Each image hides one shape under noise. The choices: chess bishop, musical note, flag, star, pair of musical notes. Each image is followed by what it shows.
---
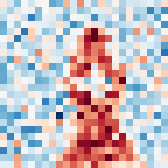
chess bishop
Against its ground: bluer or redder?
redder
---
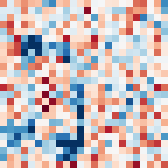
pair of musical notes
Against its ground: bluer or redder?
bluer
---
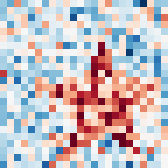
star
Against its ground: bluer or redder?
redder
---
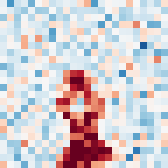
chess bishop
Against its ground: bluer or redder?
redder
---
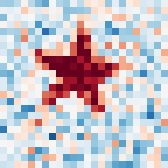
star
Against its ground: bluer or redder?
redder
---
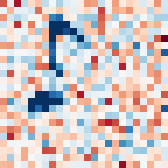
musical note
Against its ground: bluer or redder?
bluer
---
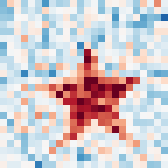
star
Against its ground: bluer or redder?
redder
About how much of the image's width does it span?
two thirds
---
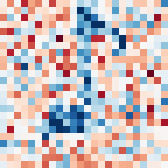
musical note
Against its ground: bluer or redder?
bluer
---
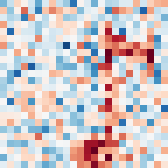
musical note
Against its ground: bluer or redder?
redder
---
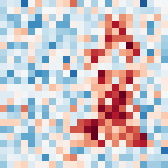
chess bishop
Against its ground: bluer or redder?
redder
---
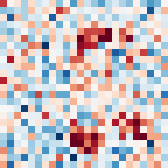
pair of musical notes
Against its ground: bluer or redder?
redder
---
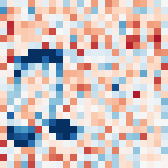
pair of musical notes
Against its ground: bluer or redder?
bluer
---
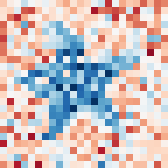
star
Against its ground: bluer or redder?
bluer
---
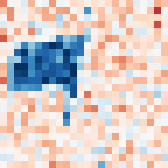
flag
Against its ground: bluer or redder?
bluer
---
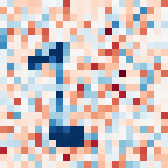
musical note
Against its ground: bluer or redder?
bluer
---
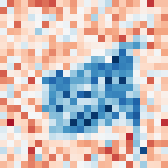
flag
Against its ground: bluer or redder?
bluer
